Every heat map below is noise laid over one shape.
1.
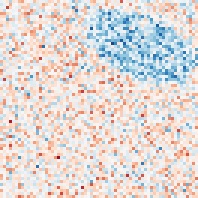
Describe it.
blue ellipse
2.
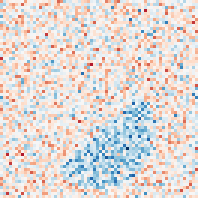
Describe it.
blue half disc
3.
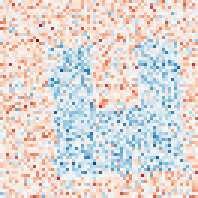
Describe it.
blue square with a notch
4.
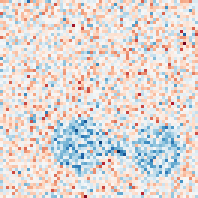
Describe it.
blue dumbbell
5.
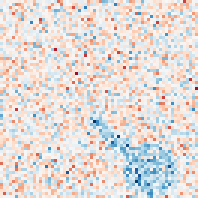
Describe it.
blue lollipop
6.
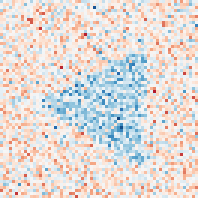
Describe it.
blue triangle
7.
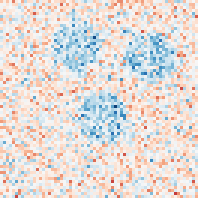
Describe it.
blue three dots
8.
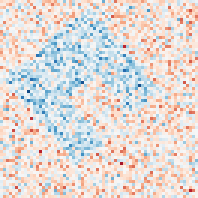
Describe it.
blue square with a notch
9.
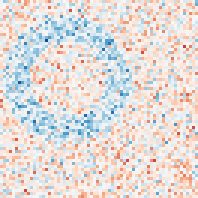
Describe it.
blue ring
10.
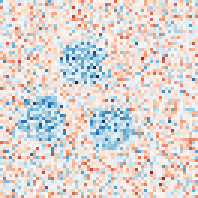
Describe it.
blue three dots
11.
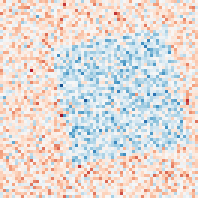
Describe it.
blue square
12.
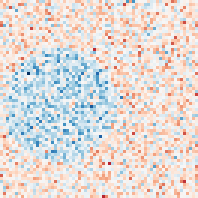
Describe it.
blue disc
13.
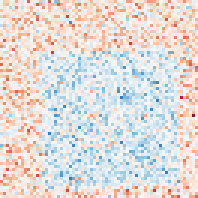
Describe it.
blue square
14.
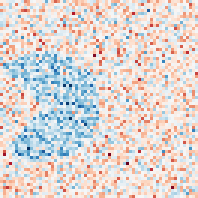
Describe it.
blue disc with a wedge cut out
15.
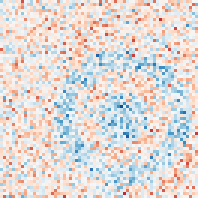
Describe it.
blue bullseye
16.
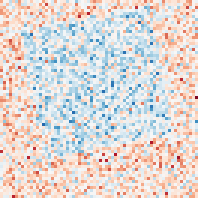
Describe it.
blue square
